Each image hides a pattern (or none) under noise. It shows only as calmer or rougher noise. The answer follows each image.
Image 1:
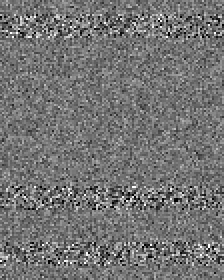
bands of rows
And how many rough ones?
3
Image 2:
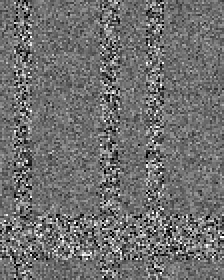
bands of rows crossing bands of columns
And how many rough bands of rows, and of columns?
1 and 3
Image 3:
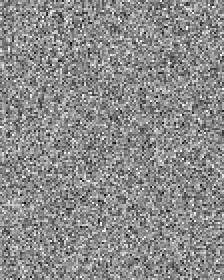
only noise
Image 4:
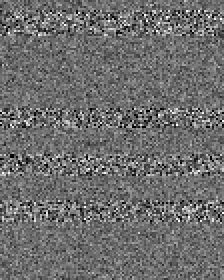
bands of rows
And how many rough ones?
4
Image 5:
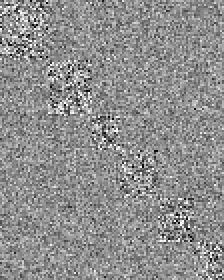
blocks along the diagonal
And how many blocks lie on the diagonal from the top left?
6
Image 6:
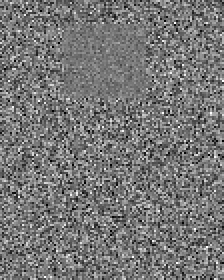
one block
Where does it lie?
top middle
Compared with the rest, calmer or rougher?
calmer
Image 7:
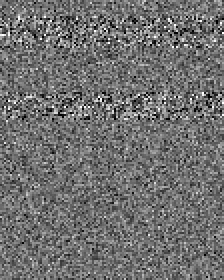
bands of rows
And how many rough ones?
2
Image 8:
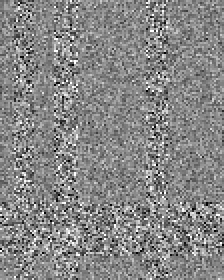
bands of rows crossing bands of columns
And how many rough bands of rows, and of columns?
1 and 3
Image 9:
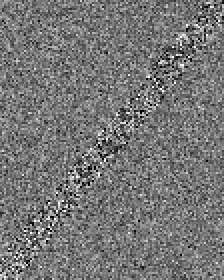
a diagonal band
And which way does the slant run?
bottom left to top right
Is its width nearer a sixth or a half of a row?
a sixth
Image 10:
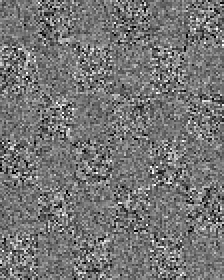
a checkerboard
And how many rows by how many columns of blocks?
6 by 6
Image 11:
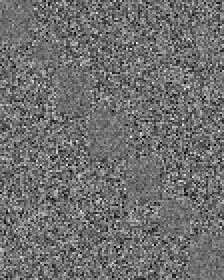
blocks along the diagonal
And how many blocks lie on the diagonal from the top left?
7
